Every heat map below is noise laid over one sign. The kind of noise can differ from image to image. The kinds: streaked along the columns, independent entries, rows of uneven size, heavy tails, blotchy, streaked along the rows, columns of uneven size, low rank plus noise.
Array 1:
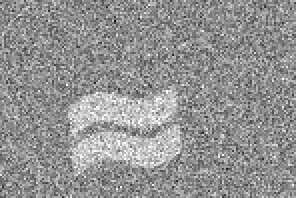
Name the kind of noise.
independent entries
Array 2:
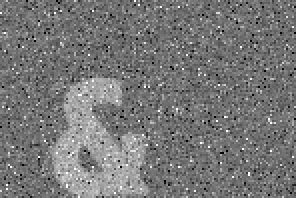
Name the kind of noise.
heavy tails
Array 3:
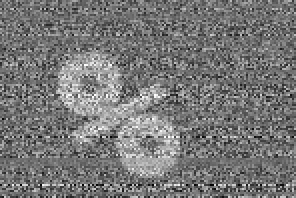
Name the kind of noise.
rows of uneven size
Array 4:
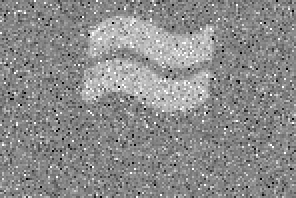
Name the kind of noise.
heavy tails
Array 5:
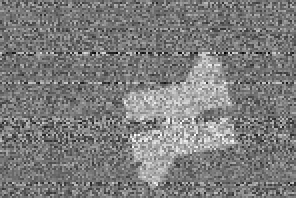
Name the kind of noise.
rows of uneven size
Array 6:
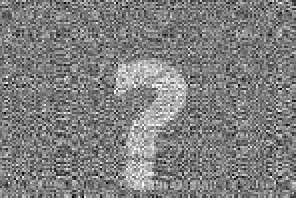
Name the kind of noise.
low rank plus noise
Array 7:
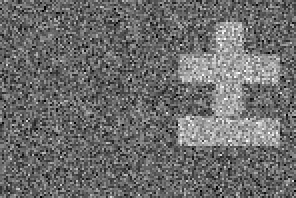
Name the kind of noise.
independent entries
